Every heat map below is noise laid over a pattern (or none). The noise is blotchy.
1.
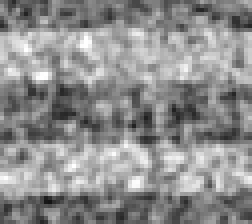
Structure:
horizontal stripes
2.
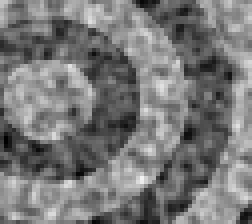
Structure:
rings round one point
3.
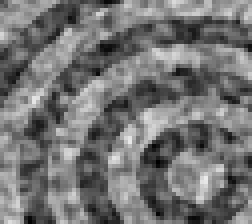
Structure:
rings round one point
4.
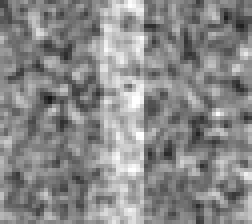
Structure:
one vertical stripe
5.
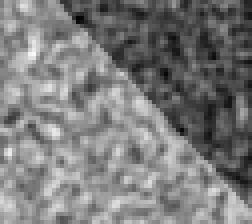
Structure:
a sharp edge
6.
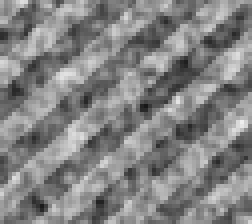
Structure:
diagonal stripes
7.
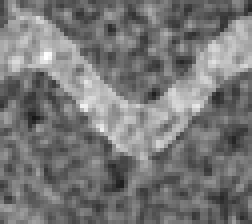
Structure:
a wavy band
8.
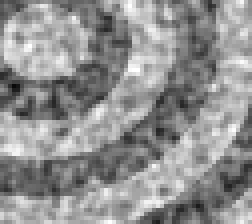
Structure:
rings round one point
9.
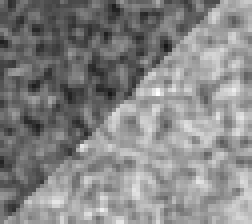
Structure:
a sharp edge
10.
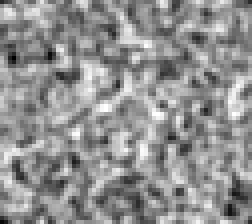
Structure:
only noise
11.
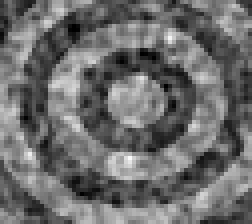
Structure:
rings round one point
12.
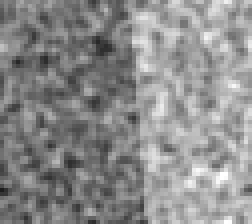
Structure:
a sharp edge
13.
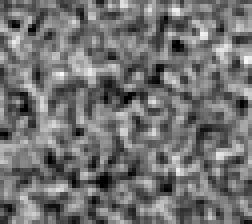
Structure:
only noise
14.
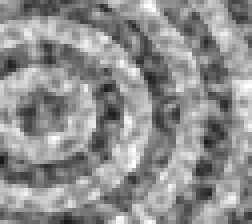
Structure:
rings round one point
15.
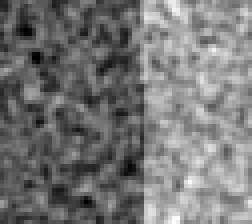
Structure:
a sharp edge
